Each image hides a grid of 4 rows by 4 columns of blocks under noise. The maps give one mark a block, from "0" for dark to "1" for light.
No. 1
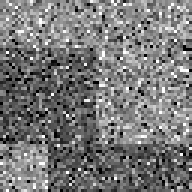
1 1 1 1
0 0 1 1
0 0 1 1
1 0 0 0
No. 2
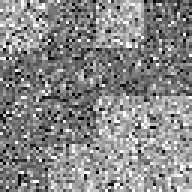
1 0 1 0
0 0 0 0
0 0 1 1
0 1 1 1
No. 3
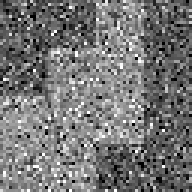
0 0 1 0
0 1 1 0
1 1 1 0
1 1 0 0
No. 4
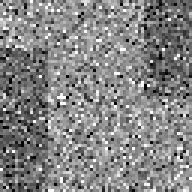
1 1 1 0
0 1 1 0
0 1 1 1
0 1 1 1
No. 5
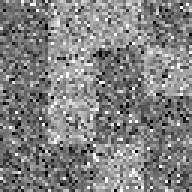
0 1 1 0
0 1 0 1
0 1 0 0
0 0 1 0
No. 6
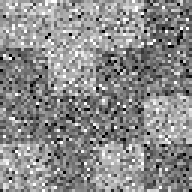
1 1 1 0
0 1 0 0
0 0 0 1
1 0 1 0
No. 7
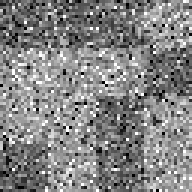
0 0 0 1
1 1 1 0
1 1 0 1
0 1 0 1
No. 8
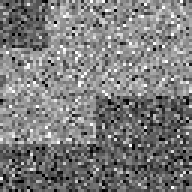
0 1 1 1
1 1 1 1
1 1 0 0
0 0 0 0
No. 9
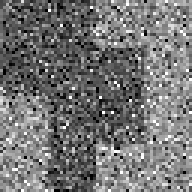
0 0 1 1
0 0 0 1
1 0 0 1
1 0 1 1
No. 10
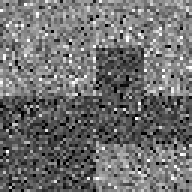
1 1 1 1
1 1 0 1
0 0 0 0
0 0 1 1
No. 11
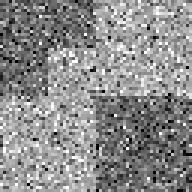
0 0 1 1
0 1 1 1
1 1 0 0
1 1 0 0
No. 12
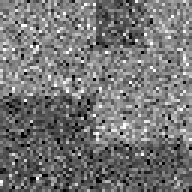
1 1 0 1
1 1 1 1
0 0 1 1
0 0 0 0
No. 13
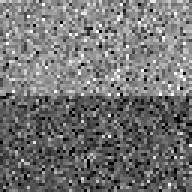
1 1 1 1
1 1 1 1
0 0 0 0
0 0 0 0
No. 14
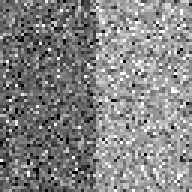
0 0 1 1
0 0 1 1
0 0 1 1
0 0 1 1
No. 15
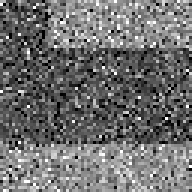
0 1 1 1
0 0 0 0
0 0 0 0
1 1 1 1
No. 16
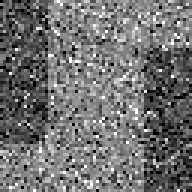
0 1 1 1
0 1 1 0
0 1 1 0
1 1 1 0
